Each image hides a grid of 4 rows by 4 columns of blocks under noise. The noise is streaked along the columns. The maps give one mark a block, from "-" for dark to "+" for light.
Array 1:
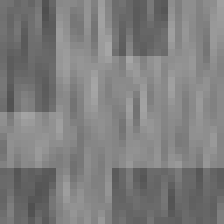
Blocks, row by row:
-+-+
-+++
++++
-+--
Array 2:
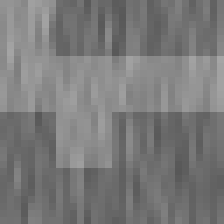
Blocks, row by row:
+---
++++
-+--
----
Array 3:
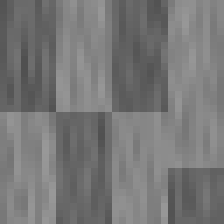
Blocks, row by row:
-+-+
-+-+
+-++
+-+-
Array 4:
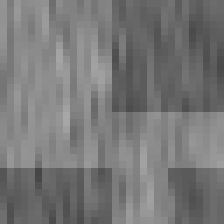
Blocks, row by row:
++--
++--
++++
--+-
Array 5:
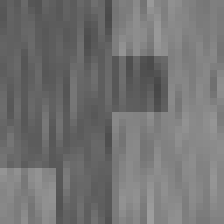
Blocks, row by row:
--++
---+
--++
+-++
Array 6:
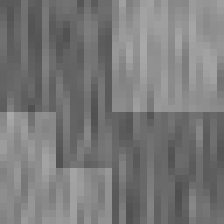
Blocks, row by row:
--++
--++
+---
++--
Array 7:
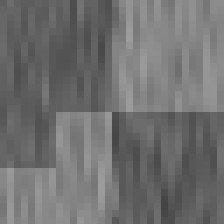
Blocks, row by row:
--++
--++
-+--
++--
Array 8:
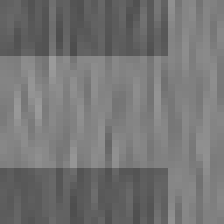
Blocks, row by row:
---+
++++
++++
---+
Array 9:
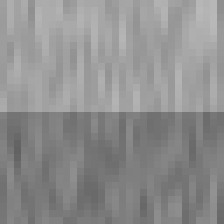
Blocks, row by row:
++++
++++
----
----
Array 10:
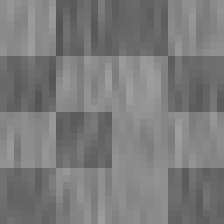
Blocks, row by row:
+--+
-++-
+-++
-++-
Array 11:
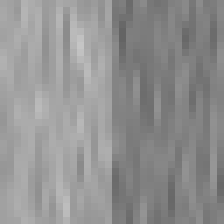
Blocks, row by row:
++--
++--
++--
++--
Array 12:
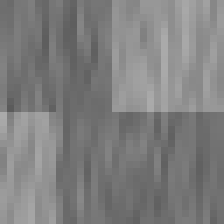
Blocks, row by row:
--++
--++
+---
+---
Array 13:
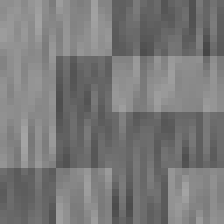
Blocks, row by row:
++--
+-++
+---
-+-+
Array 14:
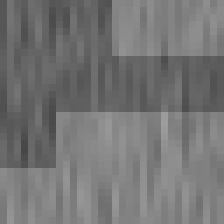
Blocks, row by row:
--++
----
-+++
++++
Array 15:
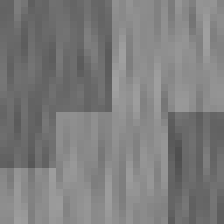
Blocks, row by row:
--++
--++
-++-
+++-
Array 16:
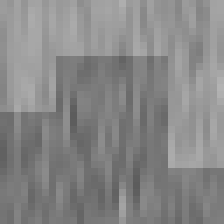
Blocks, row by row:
++++
+--+
---+
----
